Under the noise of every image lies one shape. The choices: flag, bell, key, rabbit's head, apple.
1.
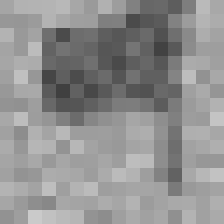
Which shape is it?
flag
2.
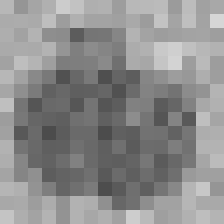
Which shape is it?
apple
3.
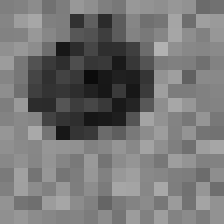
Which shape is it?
apple
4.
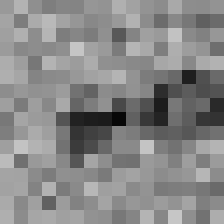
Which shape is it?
key
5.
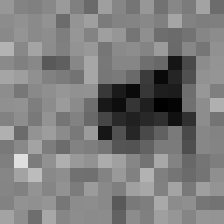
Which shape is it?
flag
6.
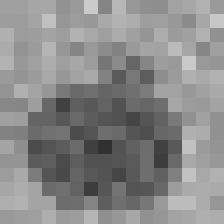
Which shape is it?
apple
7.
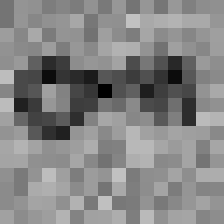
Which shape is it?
key
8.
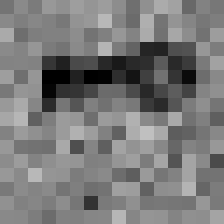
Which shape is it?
key
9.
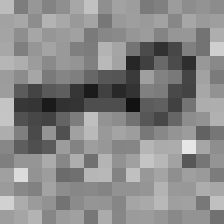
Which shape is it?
key
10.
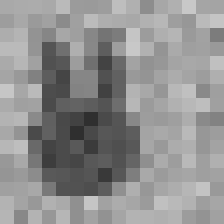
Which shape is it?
rabbit's head
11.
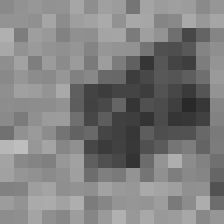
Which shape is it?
flag
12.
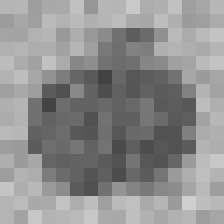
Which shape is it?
apple
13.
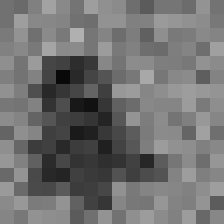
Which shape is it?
bell
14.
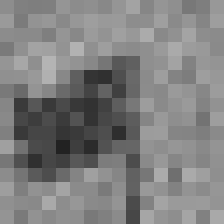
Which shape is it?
flag
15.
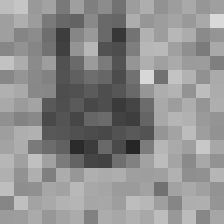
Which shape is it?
rabbit's head
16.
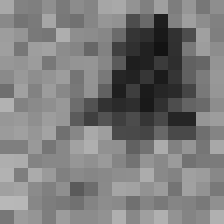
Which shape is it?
bell
